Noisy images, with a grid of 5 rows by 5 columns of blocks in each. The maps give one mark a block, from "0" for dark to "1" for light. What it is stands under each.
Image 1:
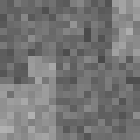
0 0 0 0 1
0 0 0 0 1
0 1 0 0 0
1 1 0 0 0
1 1 0 0 0
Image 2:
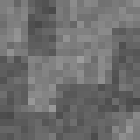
1 0 1 1 1
1 0 1 1 0
0 1 1 1 0
0 1 0 0 0
0 0 0 0 1
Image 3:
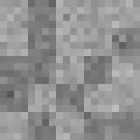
1 0 1 1 1
1 0 1 1 0
0 0 1 0 1
0 1 0 1 1
1 0 1 0 0
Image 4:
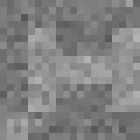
0 0 0 0 0
0 1 0 0 1
0 1 1 1 1
0 1 0 0 1
1 0 0 0 0
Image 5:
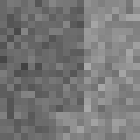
0 0 0 1 1
0 0 0 1 1
0 0 0 1 1
0 0 0 1 1
0 0 1 1 1
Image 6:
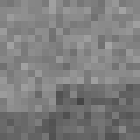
1 1 1 1 1
1 1 1 1 1
1 1 1 1 1
1 1 0 0 0
0 0 0 0 0
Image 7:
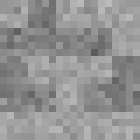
1 0 1 1 1
0 0 0 0 1
0 1 1 1 0
0 0 1 0 0
1 1 1 1 1
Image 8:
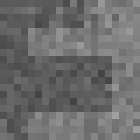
0 0 0 1 1
0 1 1 1 1
0 0 0 0 1
0 0 0 0 1
0 1 1 1 1
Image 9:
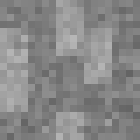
0 0 1 0 0
1 0 1 1 0
1 0 0 1 0
1 0 0 0 0
0 0 1 0 0
